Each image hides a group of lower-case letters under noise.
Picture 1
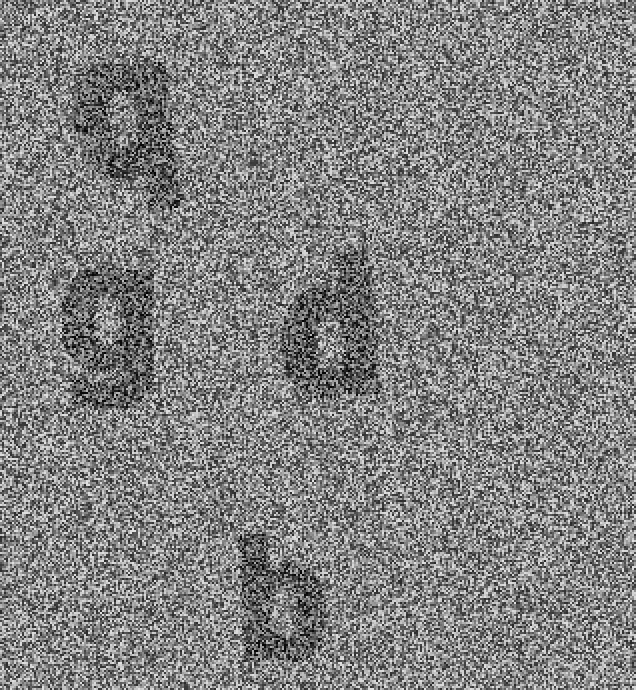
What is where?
top left: q; middle left: g; centre: d; bottom middle: b
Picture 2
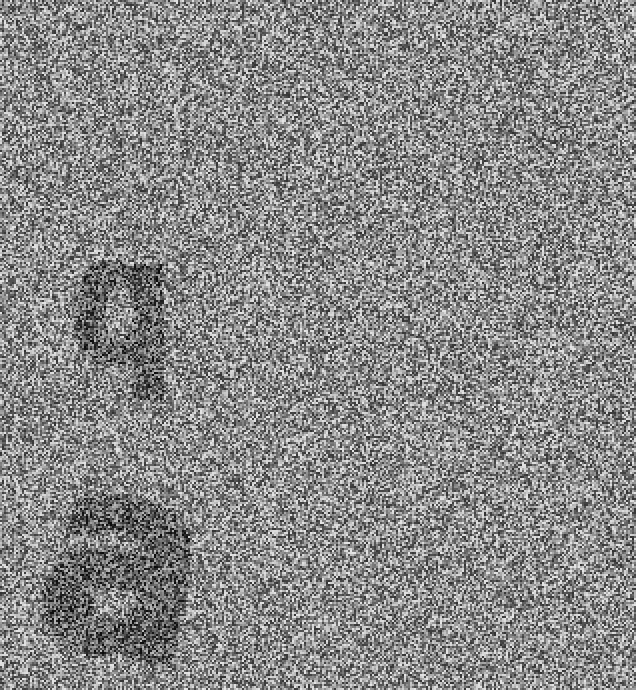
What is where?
middle left: q; bottom left: a
